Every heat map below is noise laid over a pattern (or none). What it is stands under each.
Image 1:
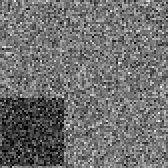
one block
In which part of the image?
bottom left
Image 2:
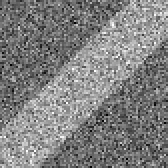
a diagonal band
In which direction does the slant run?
bottom left to top right
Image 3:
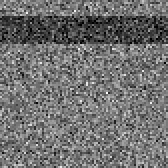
one band of rows
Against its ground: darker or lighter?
darker
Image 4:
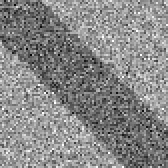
a diagonal band
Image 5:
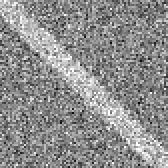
a diagonal band
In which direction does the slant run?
top left to bottom right
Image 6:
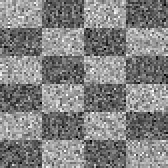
a checkerboard
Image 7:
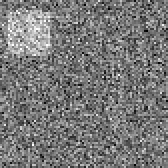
one block
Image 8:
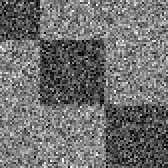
blocks along the diagonal
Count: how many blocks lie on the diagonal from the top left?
3
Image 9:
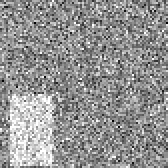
one block
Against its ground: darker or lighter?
lighter
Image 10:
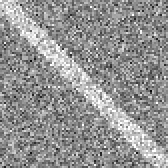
a diagonal band
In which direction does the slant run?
top left to bottom right
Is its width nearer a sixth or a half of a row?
a sixth
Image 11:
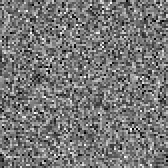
only noise
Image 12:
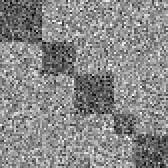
blocks along the diagonal
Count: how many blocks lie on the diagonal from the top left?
5
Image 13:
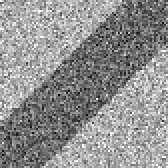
a diagonal band
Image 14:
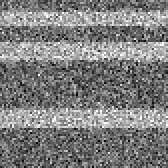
bands of rows
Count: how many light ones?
3
